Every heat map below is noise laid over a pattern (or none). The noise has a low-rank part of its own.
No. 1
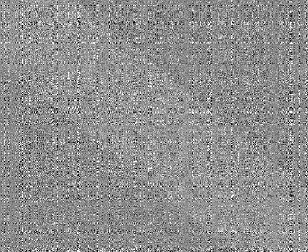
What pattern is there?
a diagonal band
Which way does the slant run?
top left to bottom right
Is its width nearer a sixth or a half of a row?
a half
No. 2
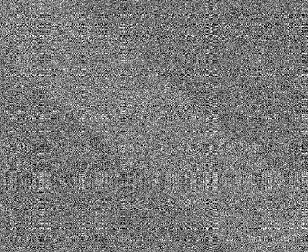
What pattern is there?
a diagonal band
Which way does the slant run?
top left to bottom right
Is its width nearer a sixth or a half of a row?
a half
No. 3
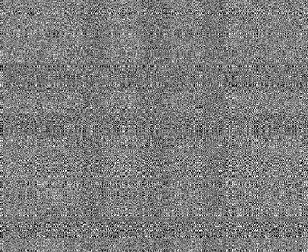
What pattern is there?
bands of rows crossing bands of columns
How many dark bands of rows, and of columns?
3 and 3
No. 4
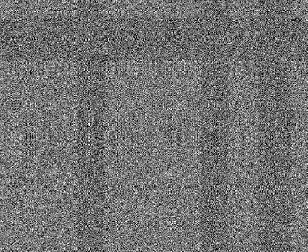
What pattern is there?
bands of rows crossing bands of columns
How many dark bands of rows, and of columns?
1 and 3
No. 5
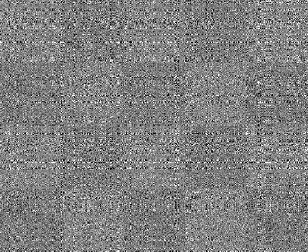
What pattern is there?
a checkerboard
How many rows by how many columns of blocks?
4 by 5
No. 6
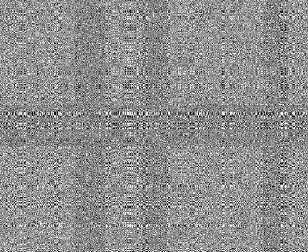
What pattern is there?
bands of rows crossing bands of columns
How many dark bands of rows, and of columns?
1 and 3
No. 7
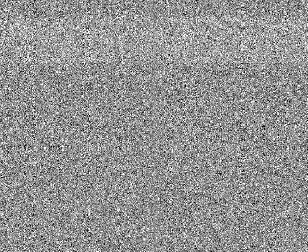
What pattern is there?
one band of rows
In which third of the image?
top
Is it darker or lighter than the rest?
lighter
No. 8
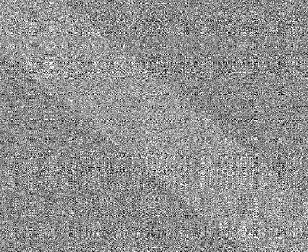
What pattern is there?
a diagonal band
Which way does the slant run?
top left to bottom right
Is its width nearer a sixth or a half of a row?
a half
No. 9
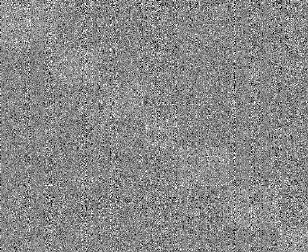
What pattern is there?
blocks along the diagonal
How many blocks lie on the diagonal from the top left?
7
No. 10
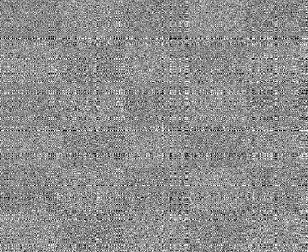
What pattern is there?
a checkerboard
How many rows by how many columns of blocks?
6 by 5
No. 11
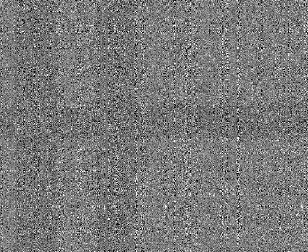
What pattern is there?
bands of rows crossing bands of columns
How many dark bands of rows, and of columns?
1 and 2
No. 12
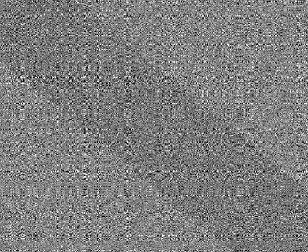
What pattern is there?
a diagonal band
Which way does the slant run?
top left to bottom right
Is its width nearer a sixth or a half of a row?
a half
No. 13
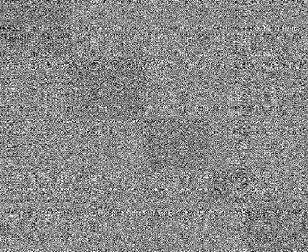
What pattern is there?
blocks along the diagonal
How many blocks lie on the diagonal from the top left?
5
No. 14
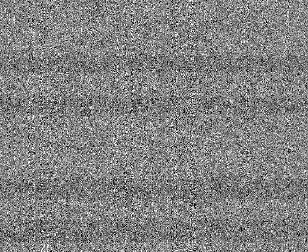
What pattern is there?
bands of rows
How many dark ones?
4
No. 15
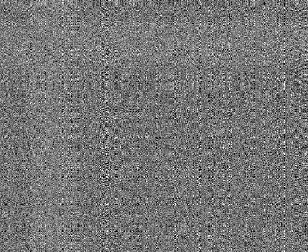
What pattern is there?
bands of rows crossing bands of columns
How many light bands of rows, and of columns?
1 and 1
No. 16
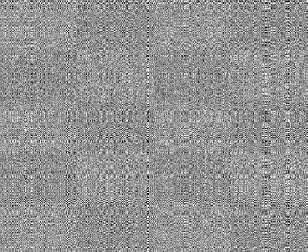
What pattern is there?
a checkerboard
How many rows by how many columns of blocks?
5 by 4
